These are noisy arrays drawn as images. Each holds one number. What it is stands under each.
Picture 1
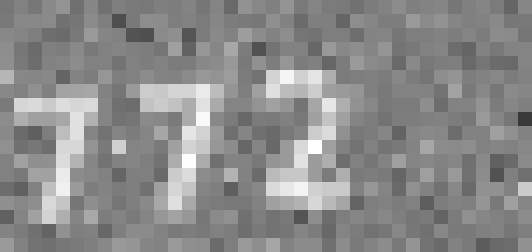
772
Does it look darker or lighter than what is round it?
lighter
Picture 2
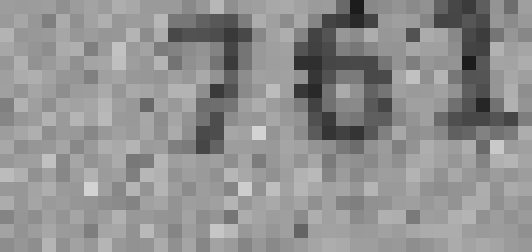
761
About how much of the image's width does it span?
two thirds
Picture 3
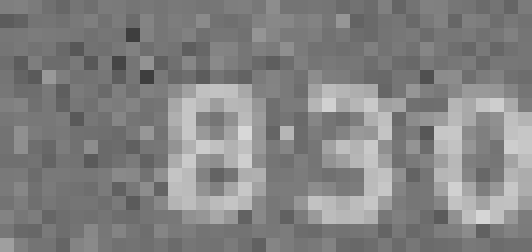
830
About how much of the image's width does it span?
two thirds
